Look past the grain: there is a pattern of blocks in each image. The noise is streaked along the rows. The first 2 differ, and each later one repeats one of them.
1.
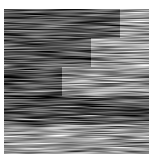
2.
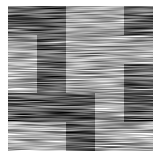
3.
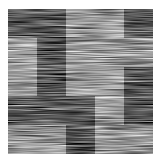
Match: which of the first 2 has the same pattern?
2
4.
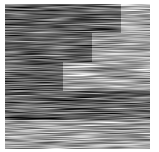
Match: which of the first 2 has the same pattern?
1
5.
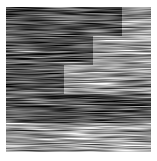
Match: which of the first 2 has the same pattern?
1
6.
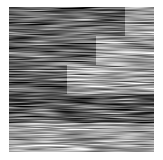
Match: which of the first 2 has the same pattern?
1
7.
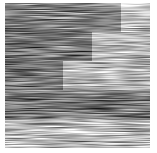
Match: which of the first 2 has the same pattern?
1
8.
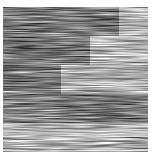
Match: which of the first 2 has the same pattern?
1
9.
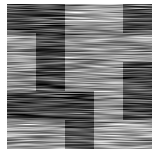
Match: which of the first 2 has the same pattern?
2
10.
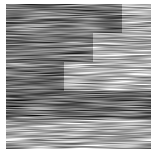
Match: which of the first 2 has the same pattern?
1
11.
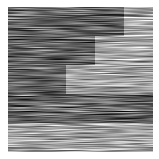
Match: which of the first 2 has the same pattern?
1
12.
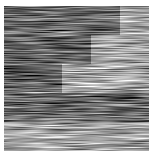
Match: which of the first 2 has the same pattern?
1
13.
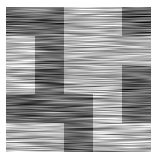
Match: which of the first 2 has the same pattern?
2
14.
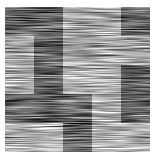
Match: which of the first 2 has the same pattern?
2
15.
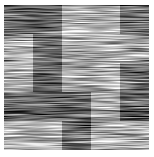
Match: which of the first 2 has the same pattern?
2
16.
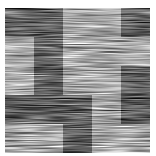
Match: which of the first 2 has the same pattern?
2
